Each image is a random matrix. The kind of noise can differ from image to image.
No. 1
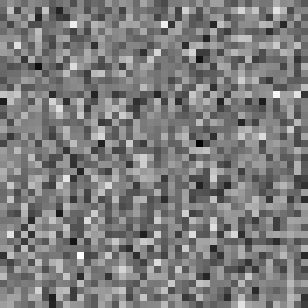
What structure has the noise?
low rank plus noise
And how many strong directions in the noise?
five to eight
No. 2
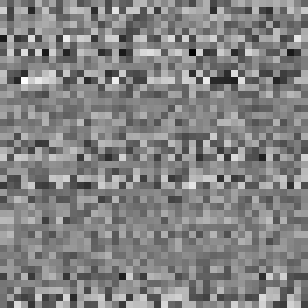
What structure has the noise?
rows of uneven size
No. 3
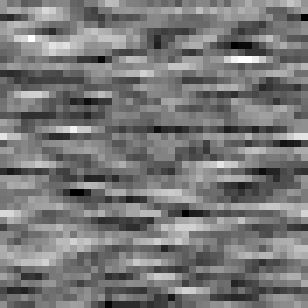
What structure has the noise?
streaked along the rows
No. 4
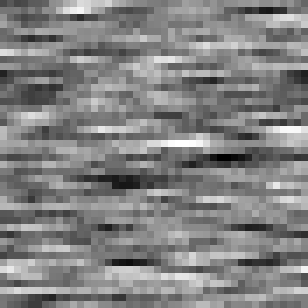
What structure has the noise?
streaked along the rows
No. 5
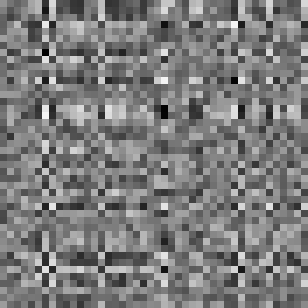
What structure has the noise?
low rank plus noise
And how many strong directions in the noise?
one
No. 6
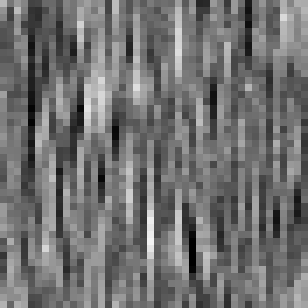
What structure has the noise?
streaked along the columns
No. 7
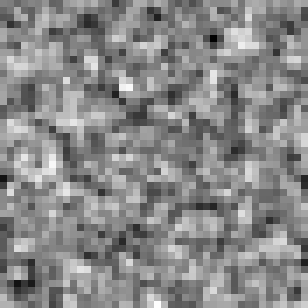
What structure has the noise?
blotchy
